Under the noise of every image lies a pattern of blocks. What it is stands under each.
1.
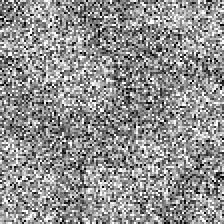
mirrored about the diagonal from the top left
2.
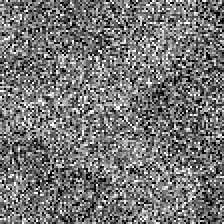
top and bottom mirror each other
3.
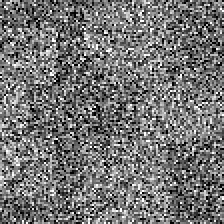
top and bottom mirror each other
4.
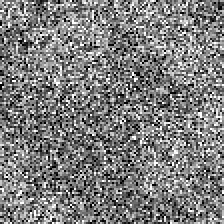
mirrored about the diagonal from the bottom left
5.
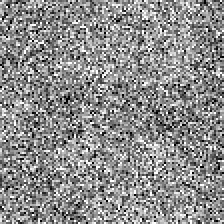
top and bottom mirror each other
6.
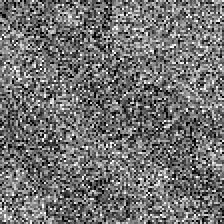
mirrored about the diagonal from the bottom left
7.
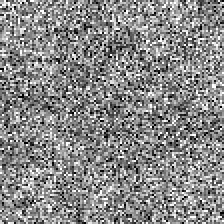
mirrored about the diagonal from the bottom left
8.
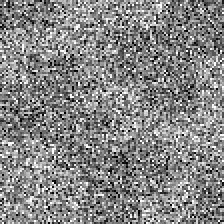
mirrored about the diagonal from the bottom left
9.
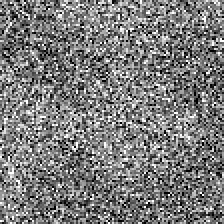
mirrored about the diagonal from the top left
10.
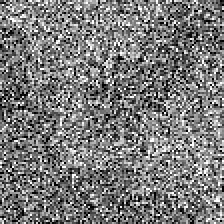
mirrored about the diagonal from the bottom left
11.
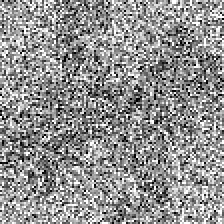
the same after a half turn
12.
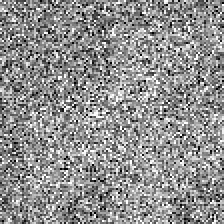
mirrored about the diagonal from the top left
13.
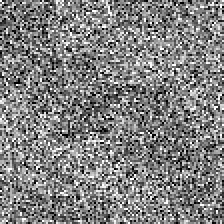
the same after a half turn
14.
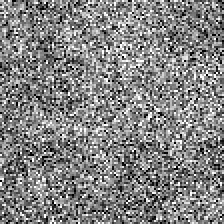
mirrored about the diagonal from the bottom left
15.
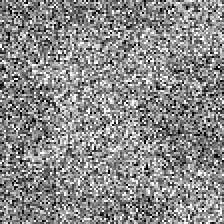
top and bottom mirror each other
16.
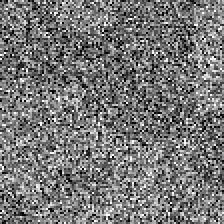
no symmetry
